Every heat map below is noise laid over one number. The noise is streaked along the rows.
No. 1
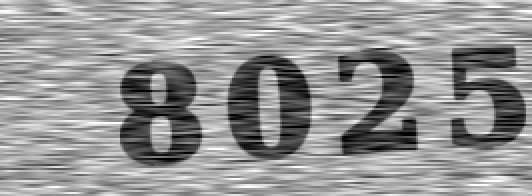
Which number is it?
8025
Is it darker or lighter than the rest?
darker
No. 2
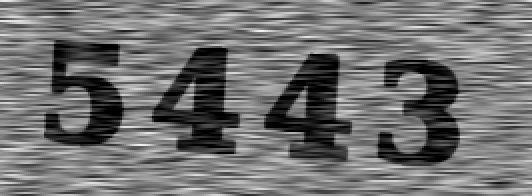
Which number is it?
5443
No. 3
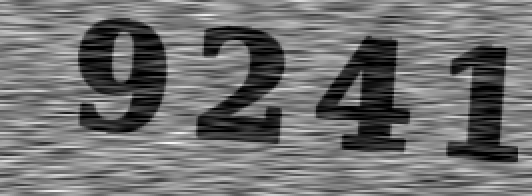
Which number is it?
9241
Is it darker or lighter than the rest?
darker
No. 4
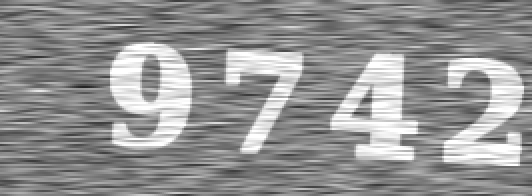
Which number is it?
9742
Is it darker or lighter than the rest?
lighter
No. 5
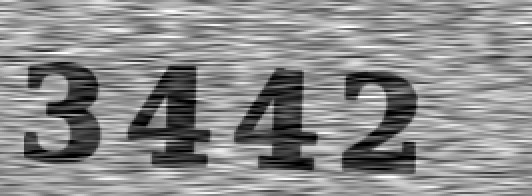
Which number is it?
3442
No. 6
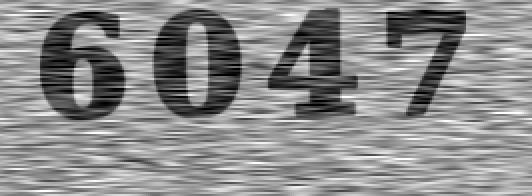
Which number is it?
6047
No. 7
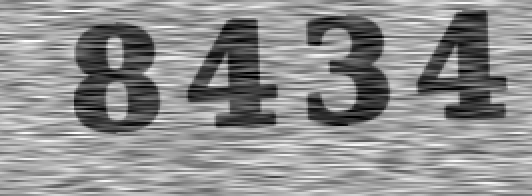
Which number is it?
8434
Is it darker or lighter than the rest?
darker
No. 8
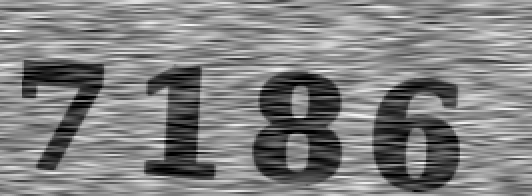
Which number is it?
7186
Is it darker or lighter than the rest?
darker
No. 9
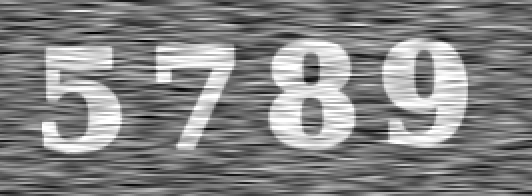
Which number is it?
5789
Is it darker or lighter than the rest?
lighter
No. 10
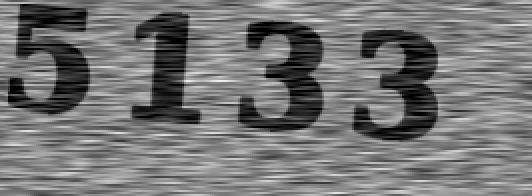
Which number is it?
5133
